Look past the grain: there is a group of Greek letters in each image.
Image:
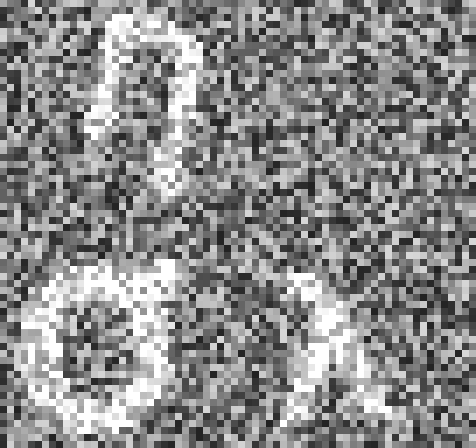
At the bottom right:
lambda
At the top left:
eta
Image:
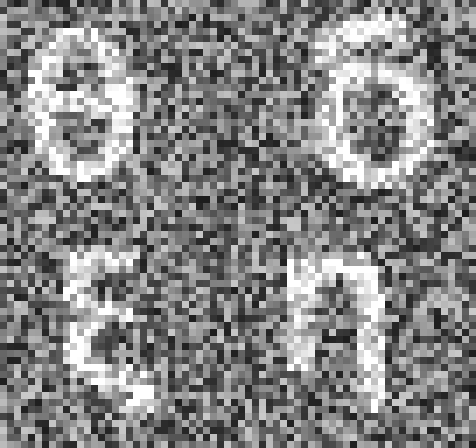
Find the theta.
top left
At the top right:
delta
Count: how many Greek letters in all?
4
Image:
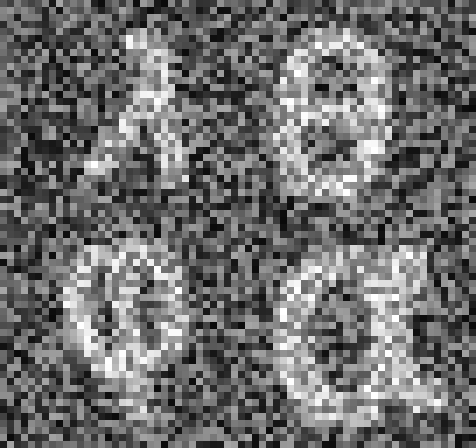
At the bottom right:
alpha
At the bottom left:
phi
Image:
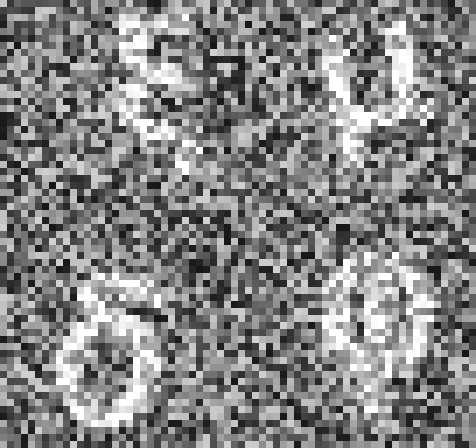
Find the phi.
bottom right
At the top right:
mu
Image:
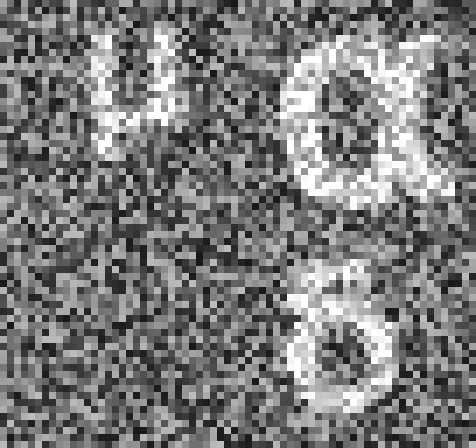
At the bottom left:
nothing
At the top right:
alpha
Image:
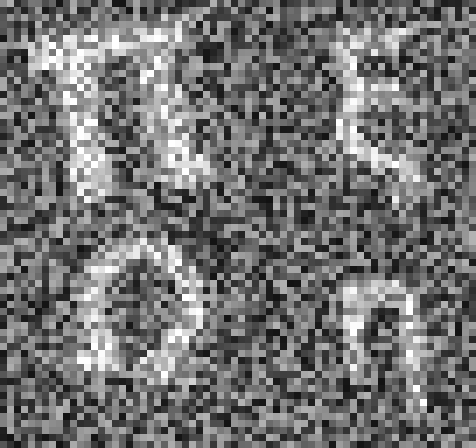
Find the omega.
bottom left
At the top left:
pi
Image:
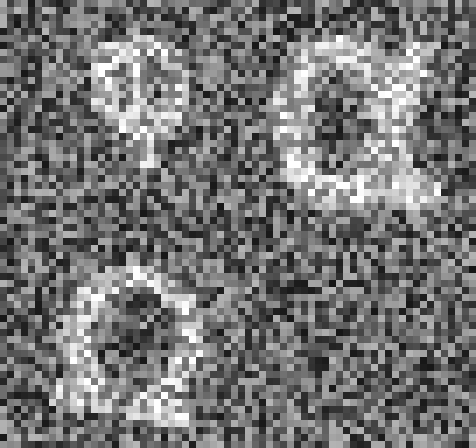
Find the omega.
bottom left
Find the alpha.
top right
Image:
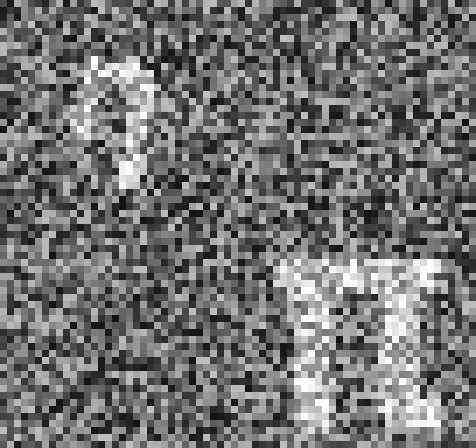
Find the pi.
bottom right
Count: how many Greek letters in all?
2
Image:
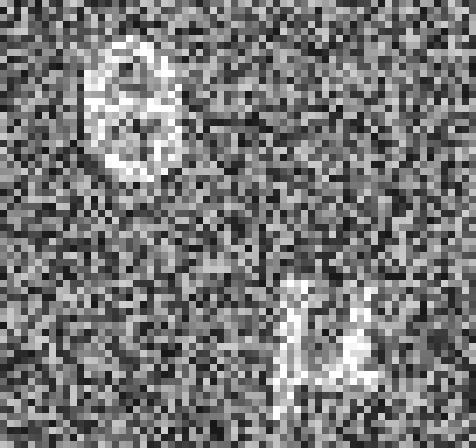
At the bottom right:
mu
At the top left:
theta
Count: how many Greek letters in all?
2
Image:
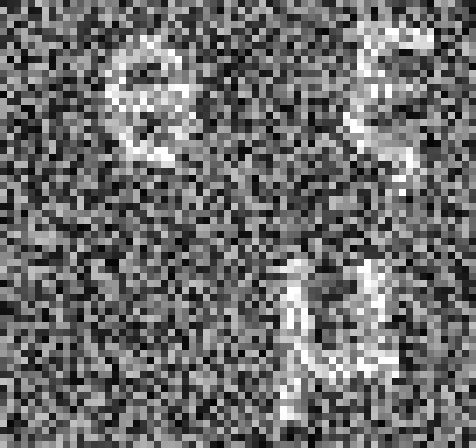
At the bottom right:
mu
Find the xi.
top right
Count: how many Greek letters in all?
3
